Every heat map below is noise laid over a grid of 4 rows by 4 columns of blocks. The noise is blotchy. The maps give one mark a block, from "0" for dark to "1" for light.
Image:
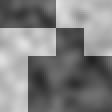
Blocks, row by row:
0 0 1 1
1 1 0 1
1 0 0 0
1 0 0 0
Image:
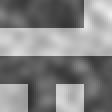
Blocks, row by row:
0 0 0 1
1 1 1 1
0 0 0 0
1 0 1 0
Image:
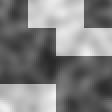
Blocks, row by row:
0 1 1 0
0 0 1 1
0 0 0 0
1 1 0 0
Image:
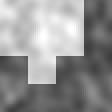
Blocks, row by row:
1 1 1 0
1 1 1 0
0 1 0 0
0 0 0 0
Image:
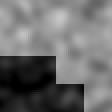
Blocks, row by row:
1 1 1 1
1 1 1 1
0 0 1 1
0 0 0 1
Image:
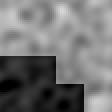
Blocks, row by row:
1 1 1 1
1 1 1 1
0 0 1 1
0 0 0 1
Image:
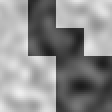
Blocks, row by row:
1 0 1 1
1 0 0 1
1 1 0 0
1 1 0 0
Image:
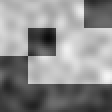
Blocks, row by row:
1 1 1 0
1 0 1 1
0 1 1 1
0 0 0 0
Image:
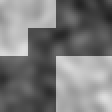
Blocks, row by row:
1 1 0 0
1 0 0 0
0 0 1 1
0 0 1 1
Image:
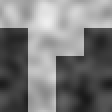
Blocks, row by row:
1 1 1 1
0 1 1 0
0 1 0 0
0 1 0 0
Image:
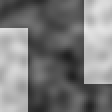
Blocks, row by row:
0 0 0 1
1 0 0 1
1 0 0 1
1 0 0 0
